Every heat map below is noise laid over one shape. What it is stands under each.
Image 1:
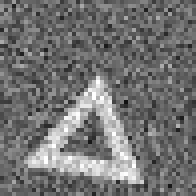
triangle frame
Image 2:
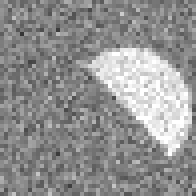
half disc
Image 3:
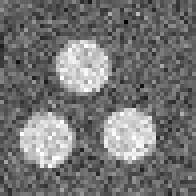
three dots
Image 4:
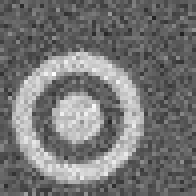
bullseye
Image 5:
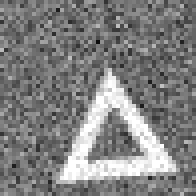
triangle frame
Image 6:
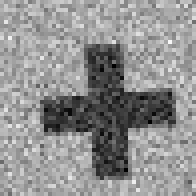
cross
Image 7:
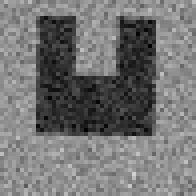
square with a notch
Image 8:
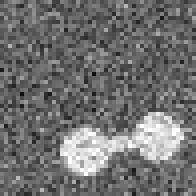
dumbbell
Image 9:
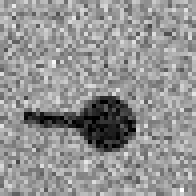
lollipop
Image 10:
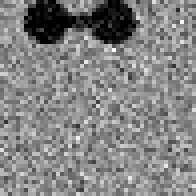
dumbbell
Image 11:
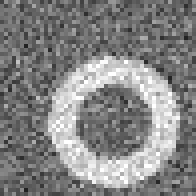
ring
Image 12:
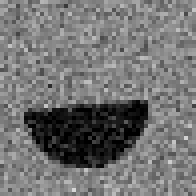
half disc
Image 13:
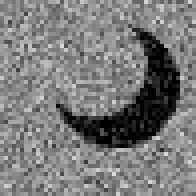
crescent
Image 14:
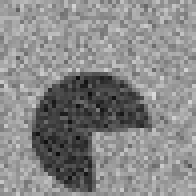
disc with a wedge cut out
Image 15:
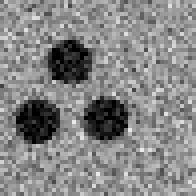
three dots
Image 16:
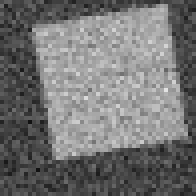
square
